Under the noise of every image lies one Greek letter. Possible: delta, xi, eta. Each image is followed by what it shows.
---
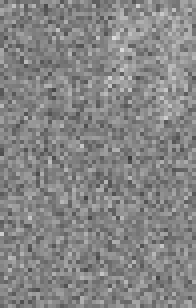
eta
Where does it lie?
top right
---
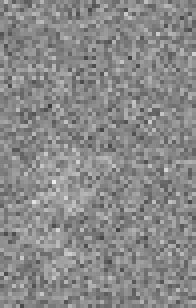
xi
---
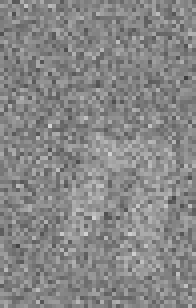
eta
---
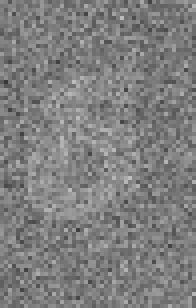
delta
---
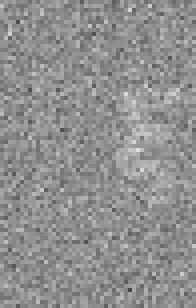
xi
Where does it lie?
middle right
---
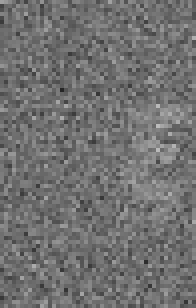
xi
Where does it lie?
middle right
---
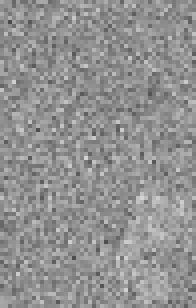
xi
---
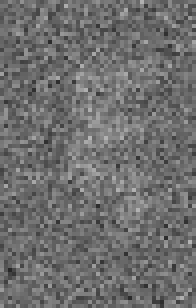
xi
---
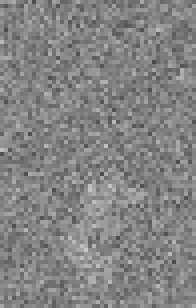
xi
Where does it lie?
bottom middle
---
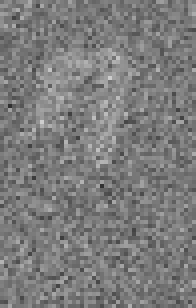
eta
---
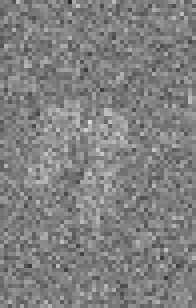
eta
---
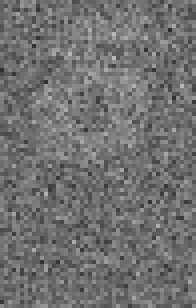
delta
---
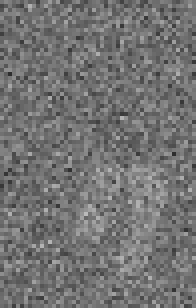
eta
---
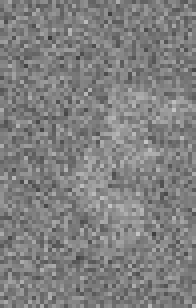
xi
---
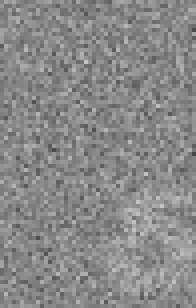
delta
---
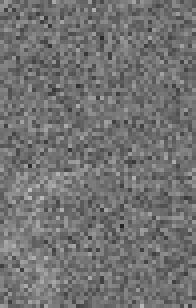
xi
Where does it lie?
bottom left
